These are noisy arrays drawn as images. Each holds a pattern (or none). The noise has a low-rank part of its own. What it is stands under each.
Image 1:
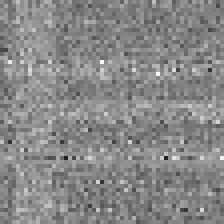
bands of rows crossing bands of columns
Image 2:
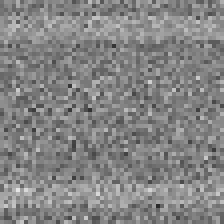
bands of rows
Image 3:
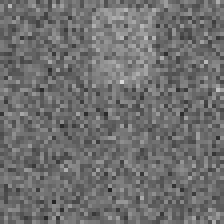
one block
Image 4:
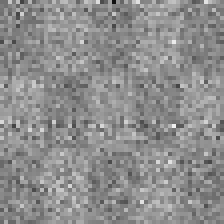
a checkerboard
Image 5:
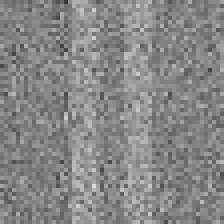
bands of columns
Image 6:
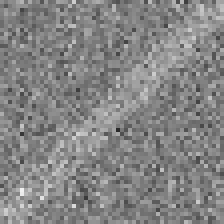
a diagonal band
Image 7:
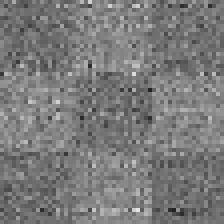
a checkerboard
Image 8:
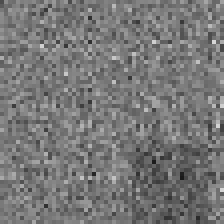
one block
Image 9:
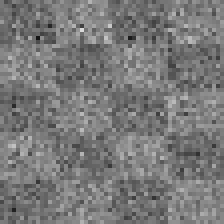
a checkerboard
